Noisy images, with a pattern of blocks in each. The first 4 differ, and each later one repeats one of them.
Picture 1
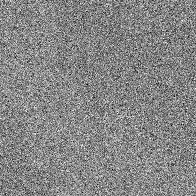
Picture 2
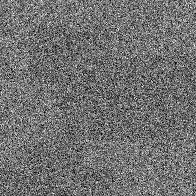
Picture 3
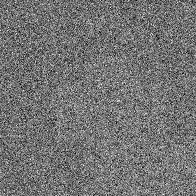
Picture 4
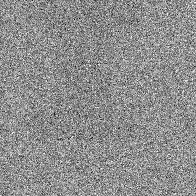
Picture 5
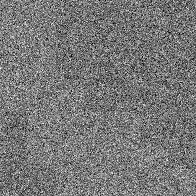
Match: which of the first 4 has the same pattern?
1
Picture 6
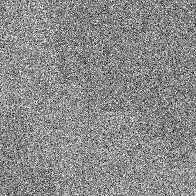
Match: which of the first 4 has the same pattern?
1
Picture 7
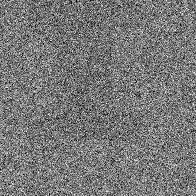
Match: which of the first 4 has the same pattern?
4
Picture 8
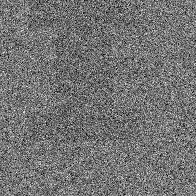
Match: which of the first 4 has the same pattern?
4
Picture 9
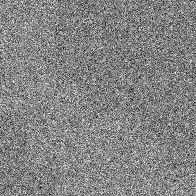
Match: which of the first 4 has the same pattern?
1
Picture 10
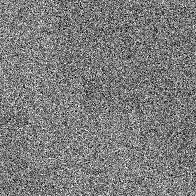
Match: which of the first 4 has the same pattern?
1
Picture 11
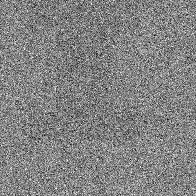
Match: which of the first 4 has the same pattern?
4
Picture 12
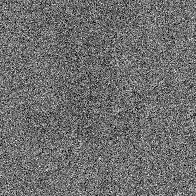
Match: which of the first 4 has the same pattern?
4
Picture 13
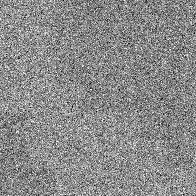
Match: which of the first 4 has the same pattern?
1
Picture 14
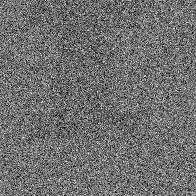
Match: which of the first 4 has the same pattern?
4
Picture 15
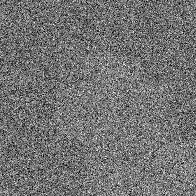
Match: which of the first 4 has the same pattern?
3
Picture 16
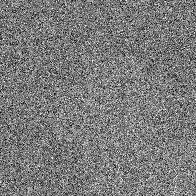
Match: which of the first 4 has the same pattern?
3
